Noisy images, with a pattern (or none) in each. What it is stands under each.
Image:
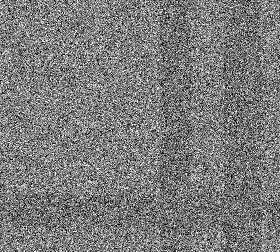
bands of rows crossing bands of columns
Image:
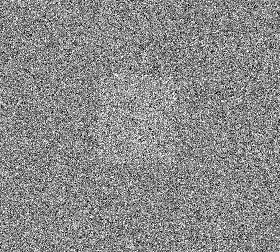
one block
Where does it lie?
centre
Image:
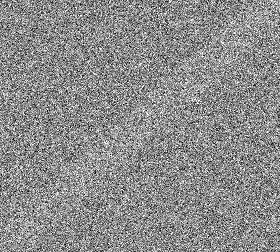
a diagonal band
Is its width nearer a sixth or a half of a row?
a sixth
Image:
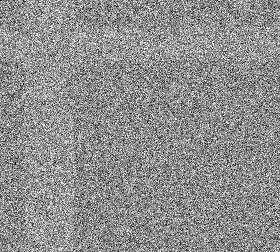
bands of rows crossing bands of columns
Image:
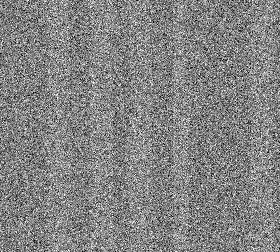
bands of columns
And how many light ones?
5
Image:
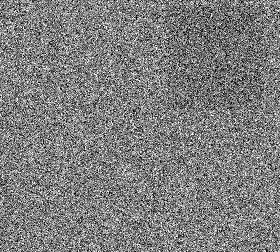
one block
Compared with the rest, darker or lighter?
darker
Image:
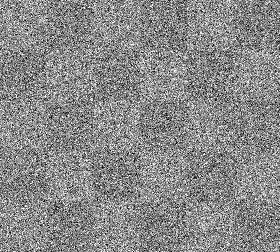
a checkerboard
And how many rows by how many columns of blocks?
5 by 6
